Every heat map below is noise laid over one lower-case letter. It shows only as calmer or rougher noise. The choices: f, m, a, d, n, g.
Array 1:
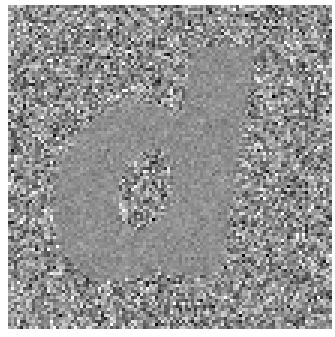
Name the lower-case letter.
d
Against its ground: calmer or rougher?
calmer
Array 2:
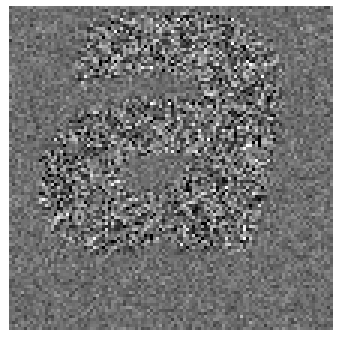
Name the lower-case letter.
a
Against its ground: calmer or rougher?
rougher
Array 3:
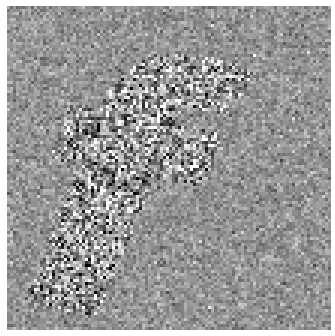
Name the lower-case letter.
f
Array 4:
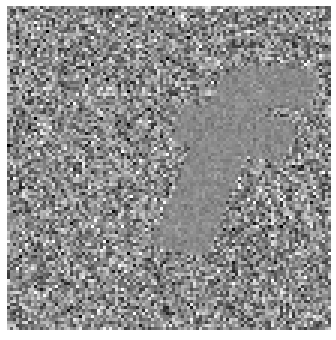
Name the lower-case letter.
f
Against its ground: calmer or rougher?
calmer
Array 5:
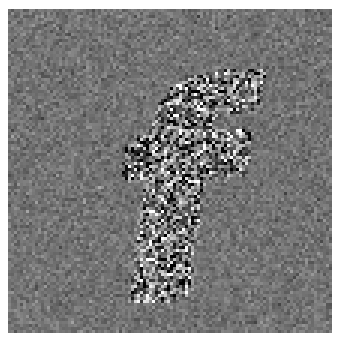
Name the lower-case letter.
f
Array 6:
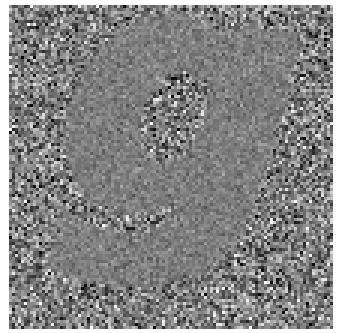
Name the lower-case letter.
g
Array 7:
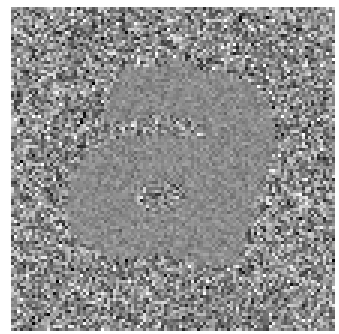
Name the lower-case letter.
a
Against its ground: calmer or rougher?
calmer
